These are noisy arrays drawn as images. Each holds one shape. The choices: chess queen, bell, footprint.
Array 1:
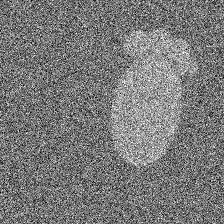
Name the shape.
footprint
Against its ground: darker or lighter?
lighter
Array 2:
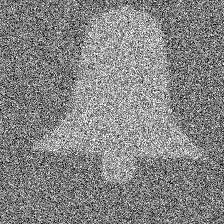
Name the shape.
bell
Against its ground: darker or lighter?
lighter
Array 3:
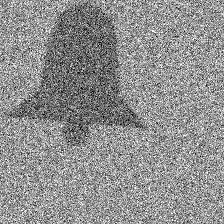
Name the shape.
bell
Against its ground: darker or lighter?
darker
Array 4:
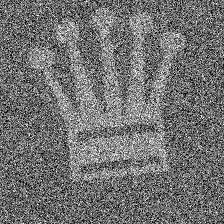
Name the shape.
chess queen
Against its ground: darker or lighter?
lighter
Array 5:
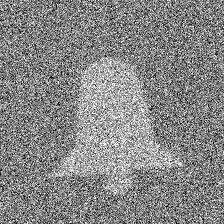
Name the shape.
bell
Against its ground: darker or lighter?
lighter
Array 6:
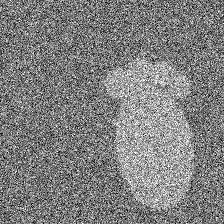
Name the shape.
footprint
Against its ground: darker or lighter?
lighter
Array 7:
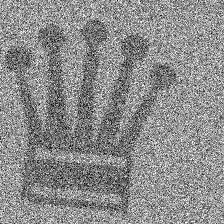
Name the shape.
chess queen
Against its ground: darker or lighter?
darker
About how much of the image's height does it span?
nearly all
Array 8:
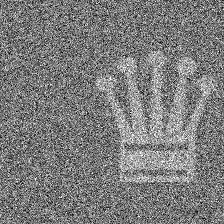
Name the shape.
chess queen
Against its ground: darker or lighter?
lighter
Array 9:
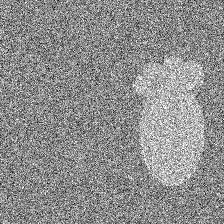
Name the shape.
footprint
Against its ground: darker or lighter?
lighter
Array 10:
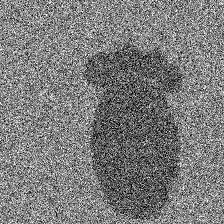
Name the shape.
footprint
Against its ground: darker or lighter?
darker
